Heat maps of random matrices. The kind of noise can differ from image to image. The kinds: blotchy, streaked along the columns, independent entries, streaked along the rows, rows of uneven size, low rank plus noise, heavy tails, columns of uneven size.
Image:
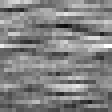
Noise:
streaked along the rows
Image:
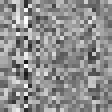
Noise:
columns of uneven size
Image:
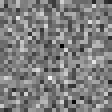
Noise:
independent entries
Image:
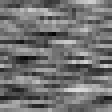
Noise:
streaked along the rows
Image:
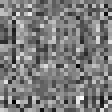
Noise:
low rank plus noise
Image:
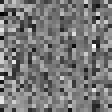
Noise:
columns of uneven size
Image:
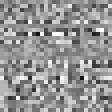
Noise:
rows of uneven size
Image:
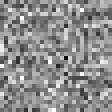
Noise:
low rank plus noise
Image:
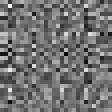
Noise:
low rank plus noise
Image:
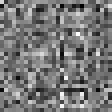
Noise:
low rank plus noise
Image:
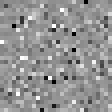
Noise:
heavy tails
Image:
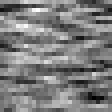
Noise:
streaked along the rows
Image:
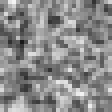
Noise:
blotchy
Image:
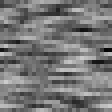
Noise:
streaked along the rows
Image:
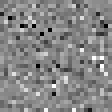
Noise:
heavy tails
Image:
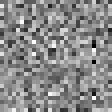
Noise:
low rank plus noise
